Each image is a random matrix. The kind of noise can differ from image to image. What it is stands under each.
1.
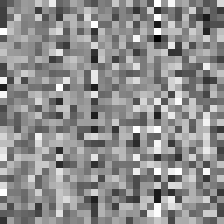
columns of uneven size
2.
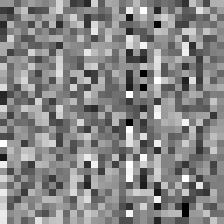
columns of uneven size
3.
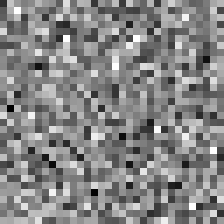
independent entries
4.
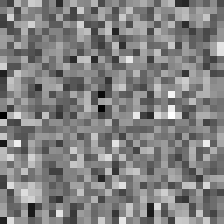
low rank plus noise
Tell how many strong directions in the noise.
three or four
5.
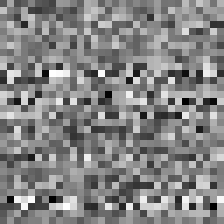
rows of uneven size
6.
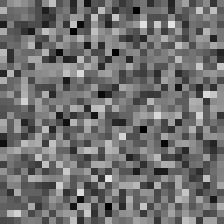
independent entries
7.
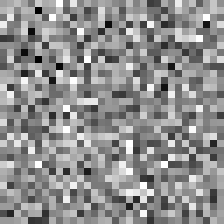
independent entries
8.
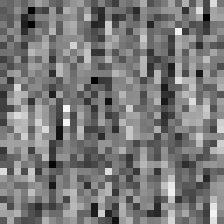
streaked along the columns
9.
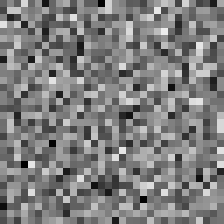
independent entries
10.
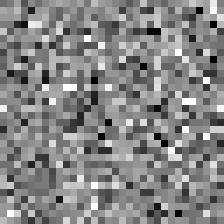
heavy tails
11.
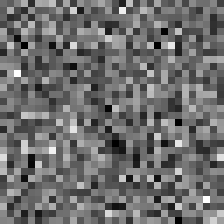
low rank plus noise
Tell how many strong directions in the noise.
one
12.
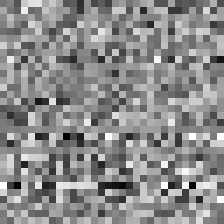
rows of uneven size
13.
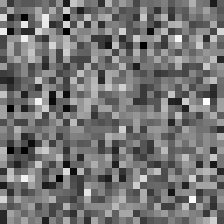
low rank plus noise
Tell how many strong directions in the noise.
one
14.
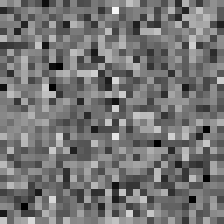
independent entries
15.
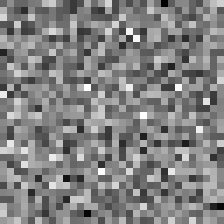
independent entries
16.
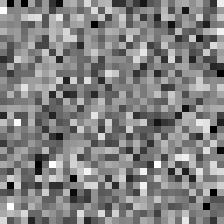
independent entries
